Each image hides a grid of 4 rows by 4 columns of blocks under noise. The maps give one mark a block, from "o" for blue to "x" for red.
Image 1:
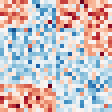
xoxx
ooox
oooo
xxoo
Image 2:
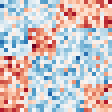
ooxx
oxoo
xooo
xoox
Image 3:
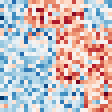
oxxo
ooxx
ooxx
ooox
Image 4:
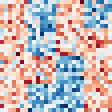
xoxo
xoxx
xxox
xoox
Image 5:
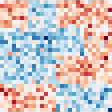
xoxx
ooox
ooxx
xxoo
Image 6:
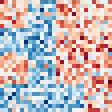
xoxx
ooxx
xoxx
ooox
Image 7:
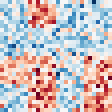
oxoo
oooo
xxox
oxox
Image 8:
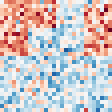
xxox
xoox
oooo
oooo
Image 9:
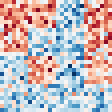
xxox
xoox
oxox
oooo
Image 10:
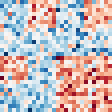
oxox
oooo
xoxx
ooxx
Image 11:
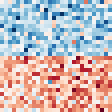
oooo
oooo
xxxx
xxxx
